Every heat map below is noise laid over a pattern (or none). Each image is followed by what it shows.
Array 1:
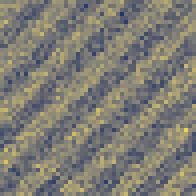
diagonal stripes
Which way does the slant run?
bottom left to top right
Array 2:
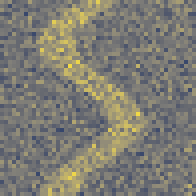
a wavy band
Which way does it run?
top to bottom
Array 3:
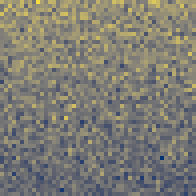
a smooth slope
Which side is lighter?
top
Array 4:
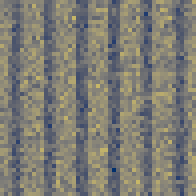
vertical stripes
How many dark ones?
6
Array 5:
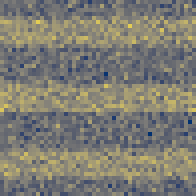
horizontal stripes
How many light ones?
3
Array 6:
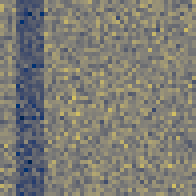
one vertical stripe
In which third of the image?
left
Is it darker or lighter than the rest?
darker
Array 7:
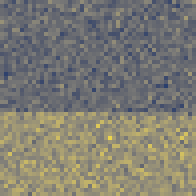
a sharp edge
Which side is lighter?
bottom
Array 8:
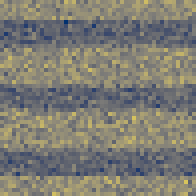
horizontal stripes
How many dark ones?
3
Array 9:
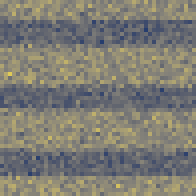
horizontal stripes
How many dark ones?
3
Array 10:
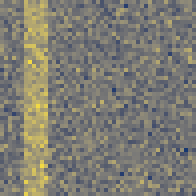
one vertical stripe
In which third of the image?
left
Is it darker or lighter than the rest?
lighter
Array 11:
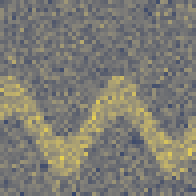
a wavy band
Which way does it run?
left to right
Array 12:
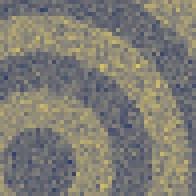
rings round one point
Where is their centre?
bottom left
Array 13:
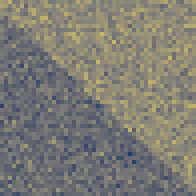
a sharp edge
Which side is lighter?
top right
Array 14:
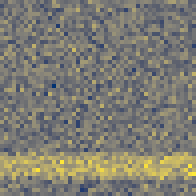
one horizontal stripe
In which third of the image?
bottom
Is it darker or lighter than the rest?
lighter
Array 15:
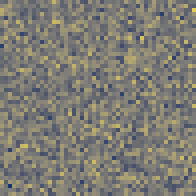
only noise
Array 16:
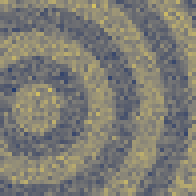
rings round one point
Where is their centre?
middle left
